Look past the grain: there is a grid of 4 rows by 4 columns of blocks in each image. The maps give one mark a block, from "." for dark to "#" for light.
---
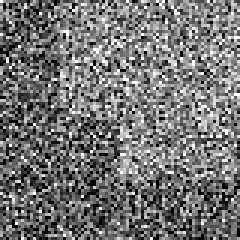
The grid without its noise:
. # # #
. # # #
. . # #
. . . .
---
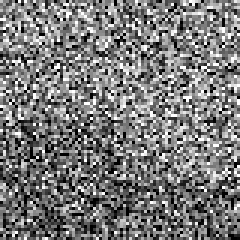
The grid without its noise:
# # # #
# # # #
. . # #
. . . .
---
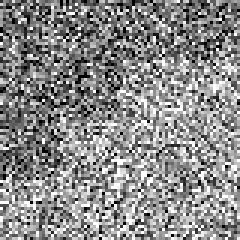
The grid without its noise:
. . . .
. . # #
. # # #
# # # #
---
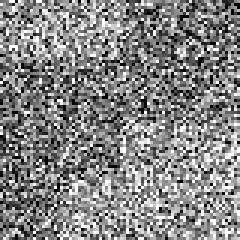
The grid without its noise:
# # . .
. . . .
. . # #
. # # #
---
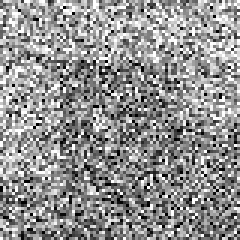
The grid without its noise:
# # # #
# . . #
# . . .
. . . .
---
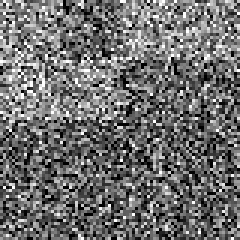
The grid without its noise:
# . # #
# # . .
. . . .
. . . .
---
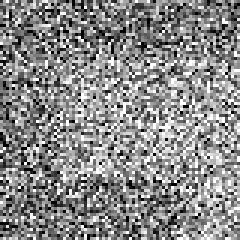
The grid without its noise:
. . . .
. # # #
. # # #
. . . #
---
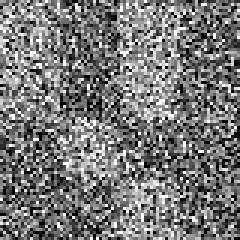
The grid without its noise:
# . # .
# . # .
. # . .
. . # .
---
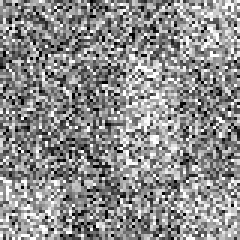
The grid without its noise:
. . . #
. . # .
. . # .
# . . #
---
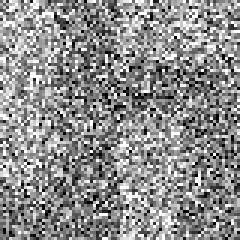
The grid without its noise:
# . # #
# . . .
# . # .
. . # .
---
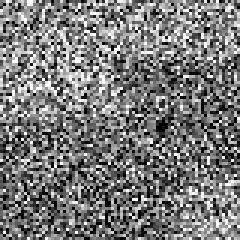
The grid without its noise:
# # # #
# # . .
. . . .
. . . #
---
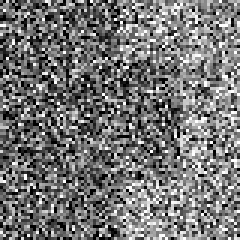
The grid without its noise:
. . # #
. . . #
. . . #
. . # #
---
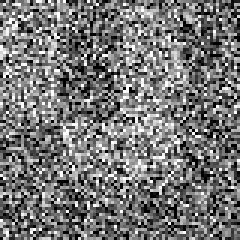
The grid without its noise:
# . # .
# . # .
. # # .
. . . .
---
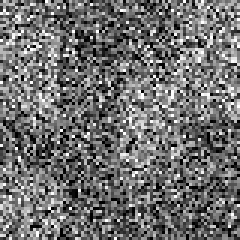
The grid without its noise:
# . . #
# . # #
. . # .
# . . .
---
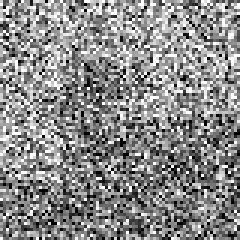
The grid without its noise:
# # # #
# . # #
# . . .
. . . .
